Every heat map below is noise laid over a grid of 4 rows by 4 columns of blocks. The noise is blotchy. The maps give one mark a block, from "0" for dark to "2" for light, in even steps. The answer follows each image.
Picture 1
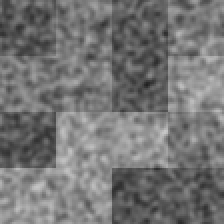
0 1 0 1
1 1 0 2
0 2 2 1
2 2 0 0
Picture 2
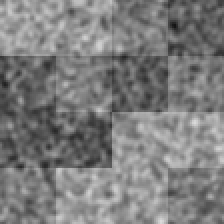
2 2 1 0
0 1 0 1
0 0 2 2
1 2 2 1
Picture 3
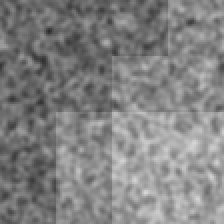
0 0 0 1
0 0 1 1
0 1 2 2
0 1 2 2
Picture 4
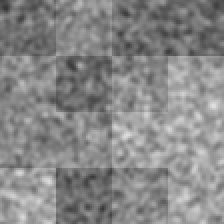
0 1 0 0
1 0 1 2
1 1 2 2
2 0 1 2
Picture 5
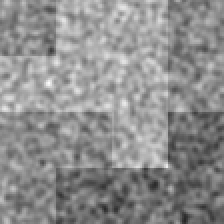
1 2 2 1
2 2 2 1
1 1 2 0
1 0 0 0
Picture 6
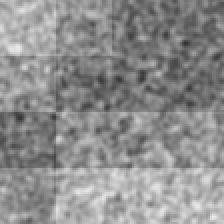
2 1 0 0
1 0 0 0
0 1 1 1
1 2 2 2
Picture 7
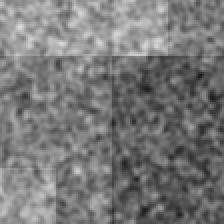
2 2 2 1
1 1 0 0
1 1 0 0
2 1 0 0
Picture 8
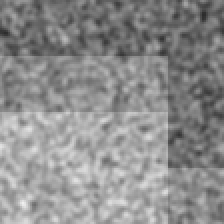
0 0 0 0
1 1 1 0
2 2 2 0
2 2 2 1
